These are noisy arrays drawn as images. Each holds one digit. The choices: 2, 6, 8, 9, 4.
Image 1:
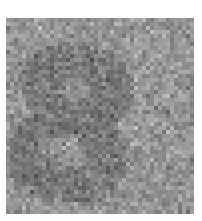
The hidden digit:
8
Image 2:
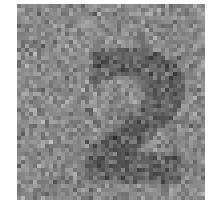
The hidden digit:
2
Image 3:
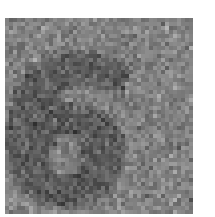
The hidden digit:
6
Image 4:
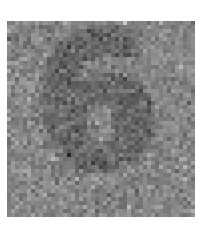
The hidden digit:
6
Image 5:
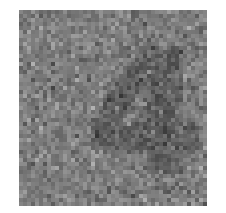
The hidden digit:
4
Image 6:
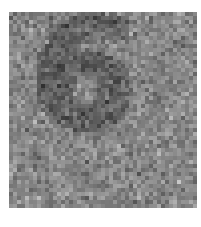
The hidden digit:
6
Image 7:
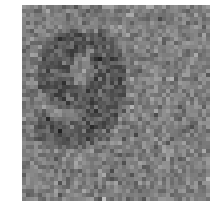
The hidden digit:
9
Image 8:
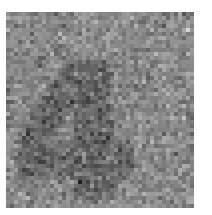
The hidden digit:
4
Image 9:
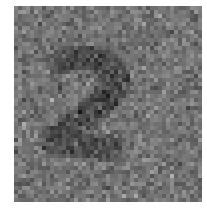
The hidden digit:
2
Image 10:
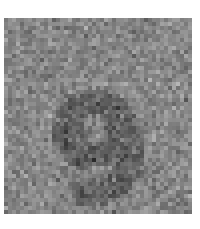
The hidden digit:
9
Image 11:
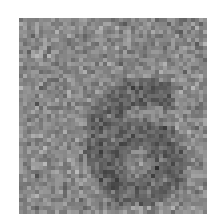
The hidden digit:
6
